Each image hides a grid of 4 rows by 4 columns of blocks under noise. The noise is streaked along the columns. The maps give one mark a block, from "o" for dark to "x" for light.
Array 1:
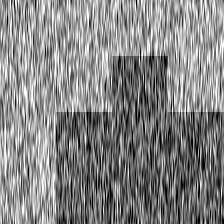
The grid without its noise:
xxxx
xxox
xooo
xooo
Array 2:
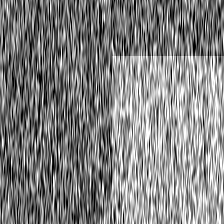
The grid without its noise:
oooo
ooxx
ooxx
ooxx
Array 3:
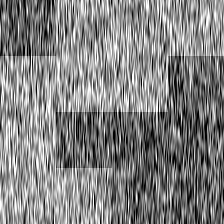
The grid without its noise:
oxxx
xxxo
xooo
xxoo
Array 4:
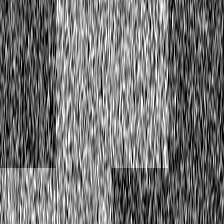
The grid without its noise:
oxxo
oxxo
oxxo
xxoo
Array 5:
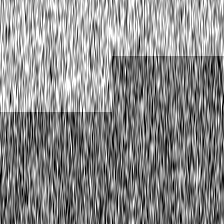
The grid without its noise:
xxxx
xxoo
oooo
oooo
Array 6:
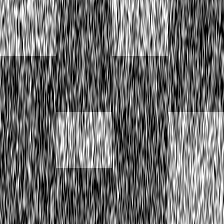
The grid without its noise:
xoxo
oooo
oxox
ooox
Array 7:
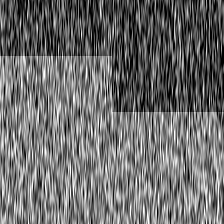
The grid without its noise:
oooo
xxoo
xxxx
xxxx
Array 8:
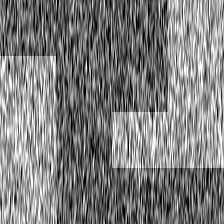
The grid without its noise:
ooox
xoox
xoxx
xooo
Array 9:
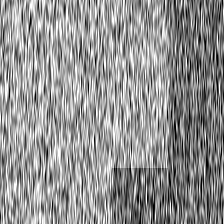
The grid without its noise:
xxxo
xxxo
xxxo
xxoo
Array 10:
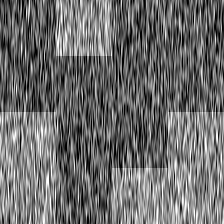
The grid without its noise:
oxoo
oooo
xoox
xoxx
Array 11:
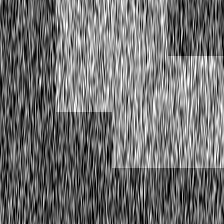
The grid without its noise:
oxxo
oxxx
ooxx
oooo
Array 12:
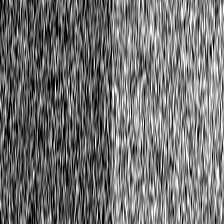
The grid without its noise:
ooxx
ooxx
ooxx
ooxx
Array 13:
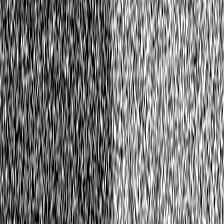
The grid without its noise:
ooxx
ooxx
ooxx
ooxx
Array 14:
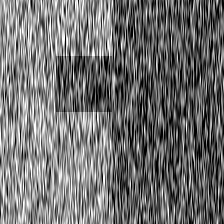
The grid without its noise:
xxoo
xooo
xxoo
xxoo
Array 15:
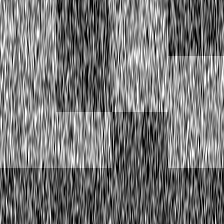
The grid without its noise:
xoxo
xoxx
xxox
oooo
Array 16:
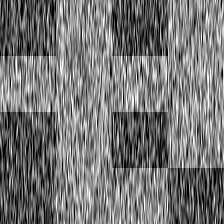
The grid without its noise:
oxox
xxxx
oxox
oxxo
